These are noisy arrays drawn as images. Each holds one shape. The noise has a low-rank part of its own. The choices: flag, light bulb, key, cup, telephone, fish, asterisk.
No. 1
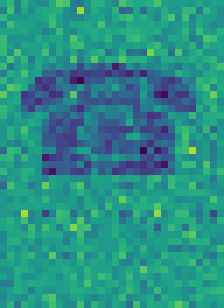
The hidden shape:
telephone
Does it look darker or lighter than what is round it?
darker
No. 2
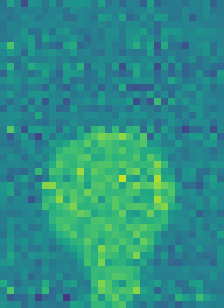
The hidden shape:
light bulb
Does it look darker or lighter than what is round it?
lighter
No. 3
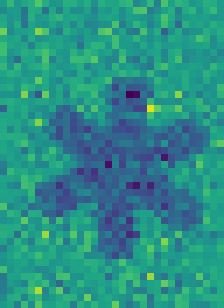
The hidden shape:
asterisk
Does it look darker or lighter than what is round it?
darker
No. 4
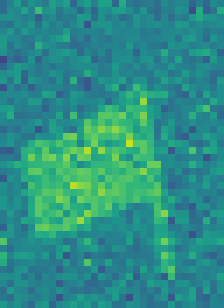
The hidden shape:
flag
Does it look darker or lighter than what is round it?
lighter
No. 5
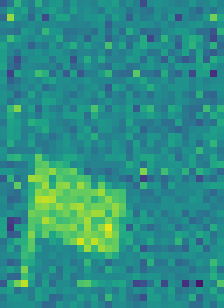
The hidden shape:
flag
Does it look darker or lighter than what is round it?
lighter
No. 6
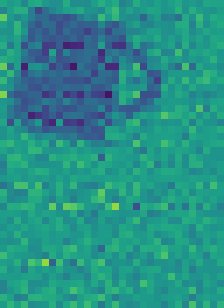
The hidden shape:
cup
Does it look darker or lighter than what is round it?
darker
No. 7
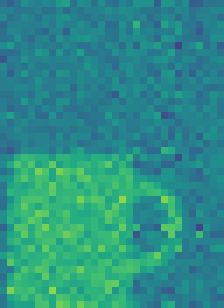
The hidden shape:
cup
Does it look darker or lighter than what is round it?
lighter
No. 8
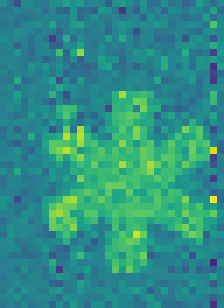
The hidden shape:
asterisk
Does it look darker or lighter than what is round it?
lighter
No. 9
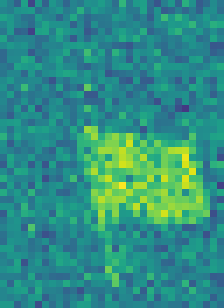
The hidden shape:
flag
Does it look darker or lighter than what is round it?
lighter
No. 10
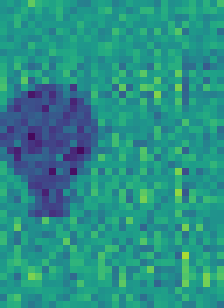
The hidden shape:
light bulb
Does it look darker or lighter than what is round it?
darker
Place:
middle left
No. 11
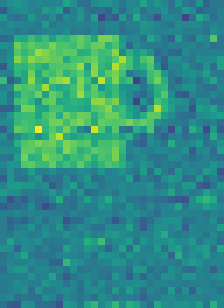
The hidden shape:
cup
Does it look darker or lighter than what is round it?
lighter
